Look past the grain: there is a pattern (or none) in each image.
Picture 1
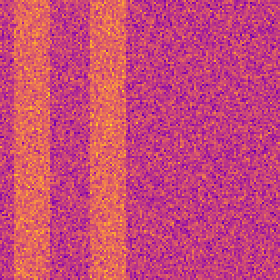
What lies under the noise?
bands of columns
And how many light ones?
2
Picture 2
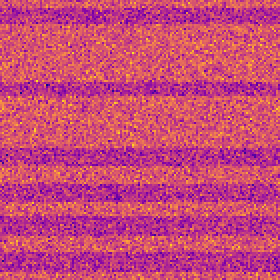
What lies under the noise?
bands of rows
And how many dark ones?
6
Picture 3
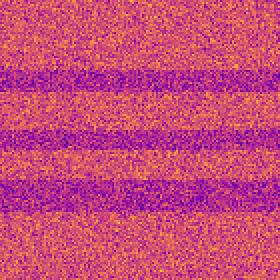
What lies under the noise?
bands of rows
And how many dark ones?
3
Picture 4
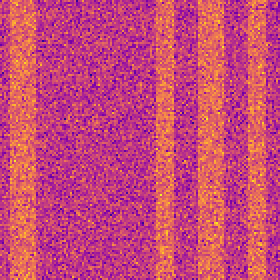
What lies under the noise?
bands of columns
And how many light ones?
4
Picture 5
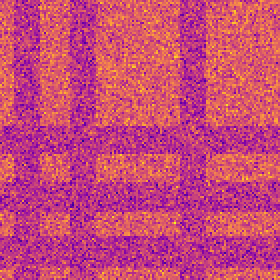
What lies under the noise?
bands of rows crossing bands of columns
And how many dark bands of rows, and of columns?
3 and 3
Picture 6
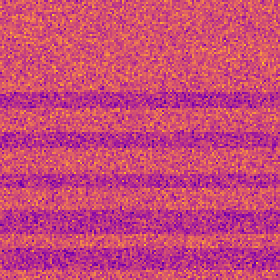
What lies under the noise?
bands of rows
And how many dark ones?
5
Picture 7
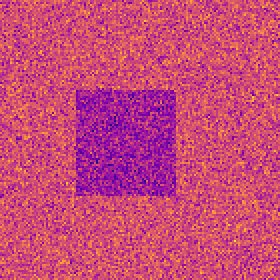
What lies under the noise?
one block
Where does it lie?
centre
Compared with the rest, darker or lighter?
darker
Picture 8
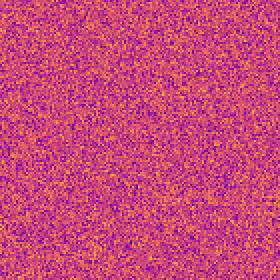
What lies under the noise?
only noise
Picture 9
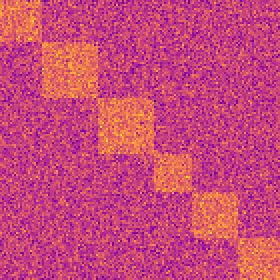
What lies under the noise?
blocks along the diagonal
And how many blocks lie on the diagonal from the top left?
6
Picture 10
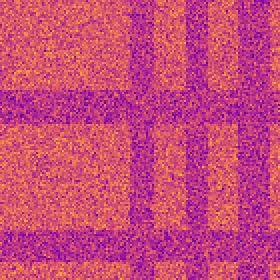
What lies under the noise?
bands of rows crossing bands of columns
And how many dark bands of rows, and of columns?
2 and 3
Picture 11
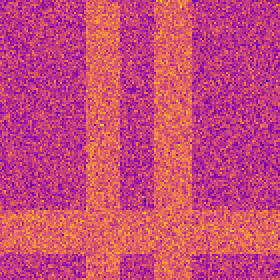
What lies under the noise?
bands of rows crossing bands of columns
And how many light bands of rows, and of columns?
1 and 2
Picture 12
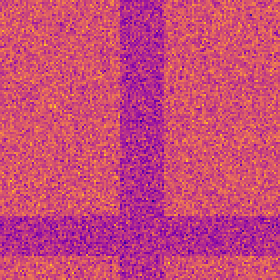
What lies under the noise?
bands of rows crossing bands of columns
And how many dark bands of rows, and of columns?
1 and 1
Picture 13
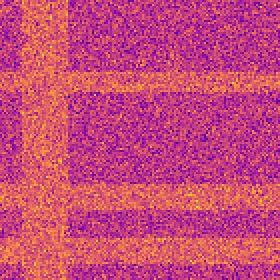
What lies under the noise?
bands of rows crossing bands of columns
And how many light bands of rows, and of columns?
3 and 1
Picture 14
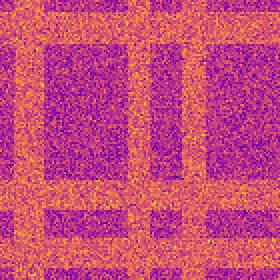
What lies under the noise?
bands of rows crossing bands of columns
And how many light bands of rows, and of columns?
3 and 3
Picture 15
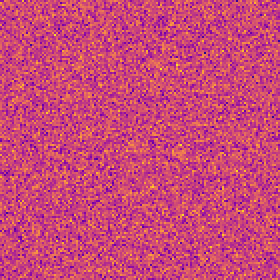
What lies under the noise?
only noise
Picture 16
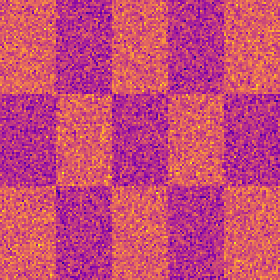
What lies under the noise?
a checkerboard
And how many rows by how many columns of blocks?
3 by 5
